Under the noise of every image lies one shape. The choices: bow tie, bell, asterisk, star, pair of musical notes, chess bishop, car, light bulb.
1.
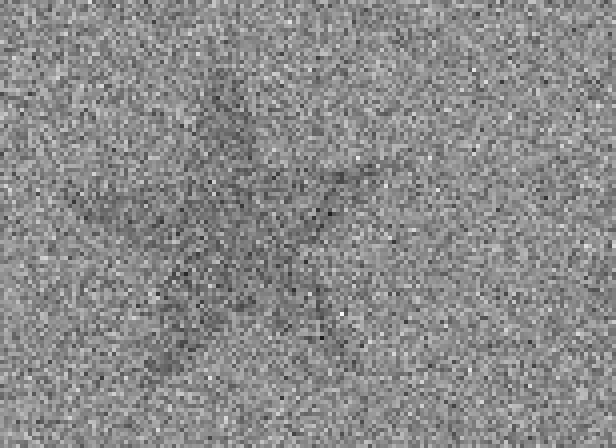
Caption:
dark star
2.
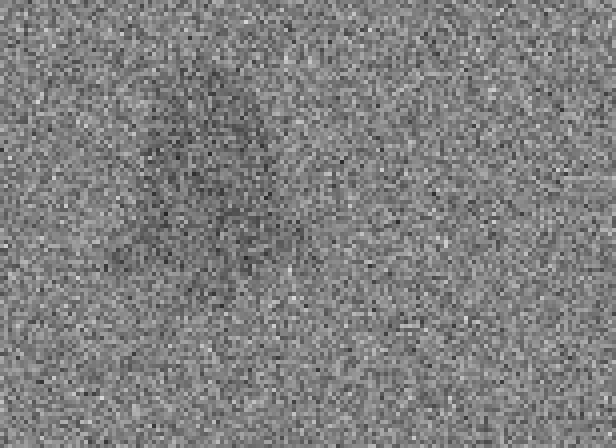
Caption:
dark bell
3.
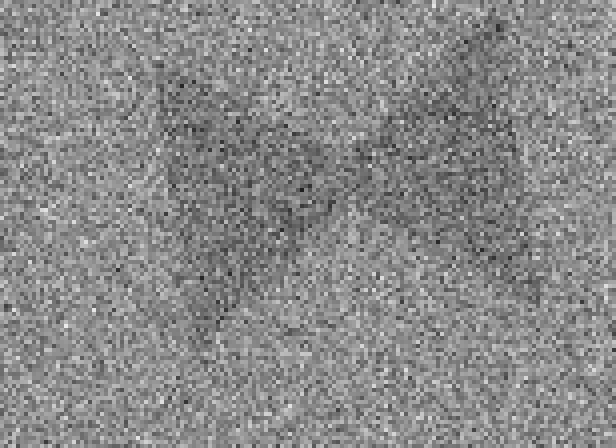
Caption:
dark bow tie
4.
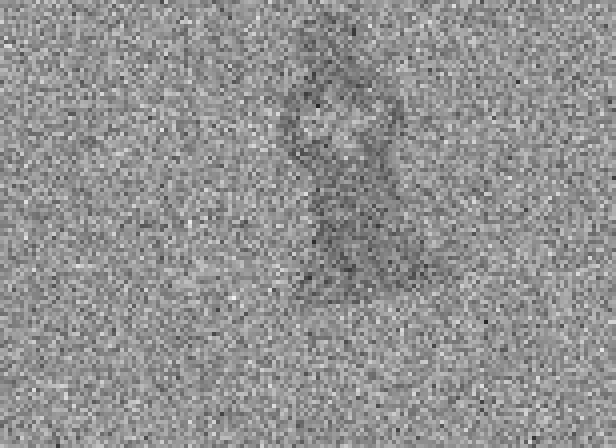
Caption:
dark chess bishop
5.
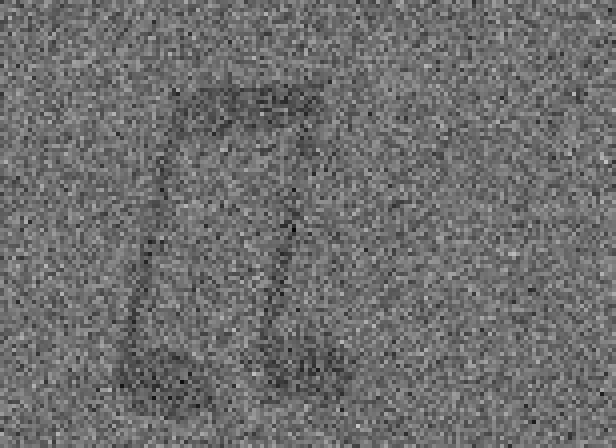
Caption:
dark pair of musical notes
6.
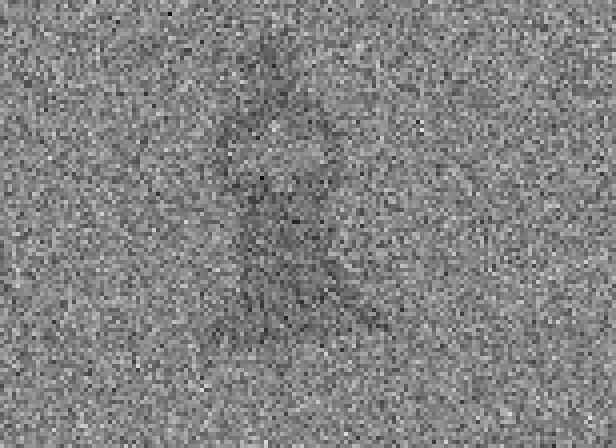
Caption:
dark chess bishop
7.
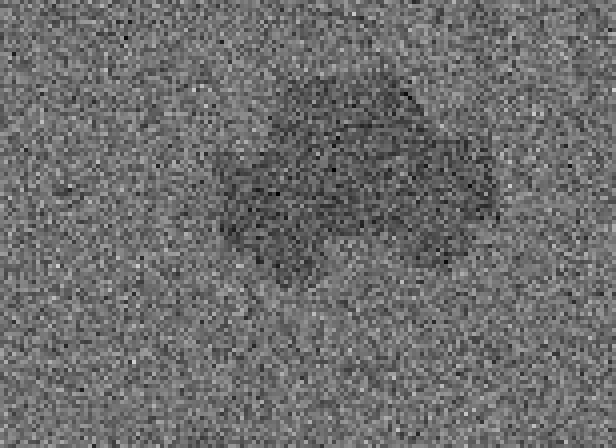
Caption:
dark car
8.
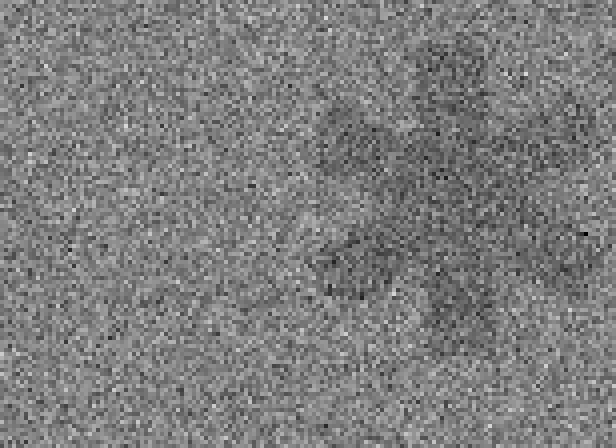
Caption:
dark asterisk
